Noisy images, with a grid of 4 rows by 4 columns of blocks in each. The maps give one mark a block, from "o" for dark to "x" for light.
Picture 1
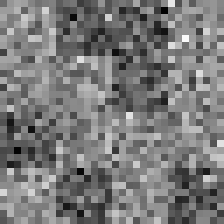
xoox
xxox
oxxx
xoxo
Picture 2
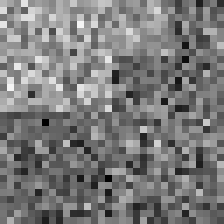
xxxo
xxoo
oooo
oooo
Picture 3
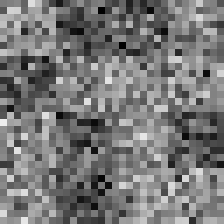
xoox
oxxx
xoxo
xoxx
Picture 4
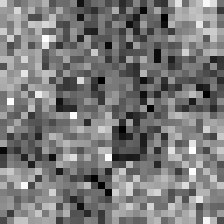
xoox
xooo
oxox
xoxx
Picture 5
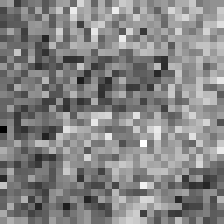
oxxx
ooox
oxxx
ooxo
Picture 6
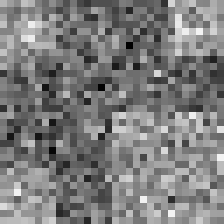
xoox
oooo
ooxx
xoxx
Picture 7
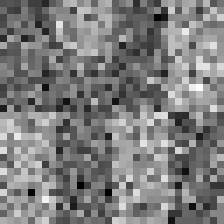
oxox
ooox
xoxo
xoxo
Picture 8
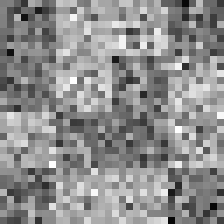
oxxo
oxox
xoox
oxxo
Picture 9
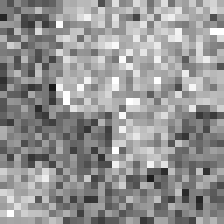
oxxx
oxxx
ooxo
xooo
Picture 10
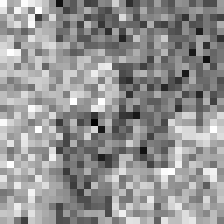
xooo
xxoo
xoox
xoxx
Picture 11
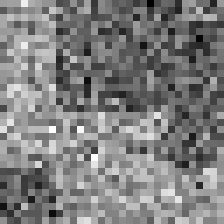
xooo
xooo
xxxo
oxxx
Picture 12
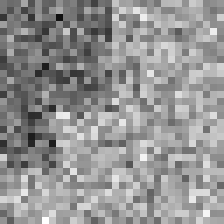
ooxx
ooxx
oxxx
xxxx
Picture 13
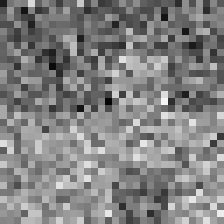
oooo
ooxo
xxxx
xxox
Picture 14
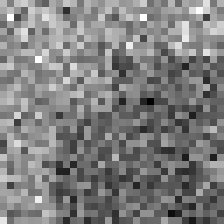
xxxx
xxoo
xooo
xooo
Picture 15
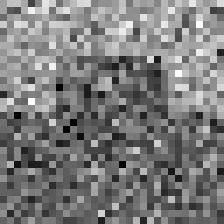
xxxx
xoox
oooo
oooo
